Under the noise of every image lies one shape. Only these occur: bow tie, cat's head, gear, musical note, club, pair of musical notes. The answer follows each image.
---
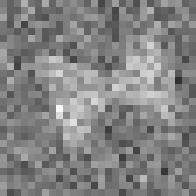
bow tie
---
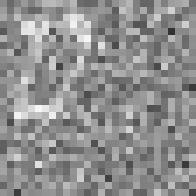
pair of musical notes
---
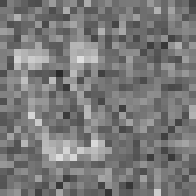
pair of musical notes
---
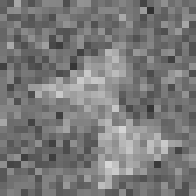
bow tie
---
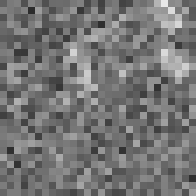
pair of musical notes
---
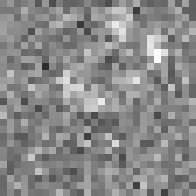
pair of musical notes
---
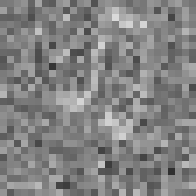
pair of musical notes
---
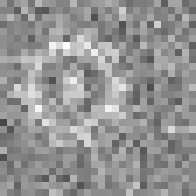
gear
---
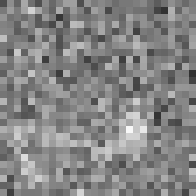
musical note
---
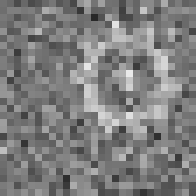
gear
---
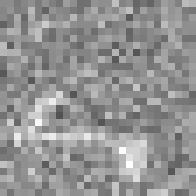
musical note
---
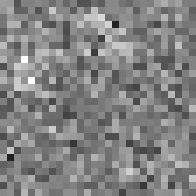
musical note
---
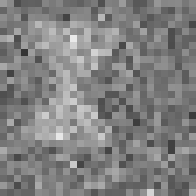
bow tie
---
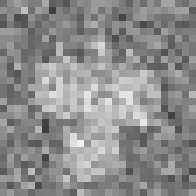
club
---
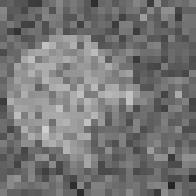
cat's head
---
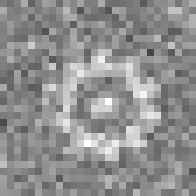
gear
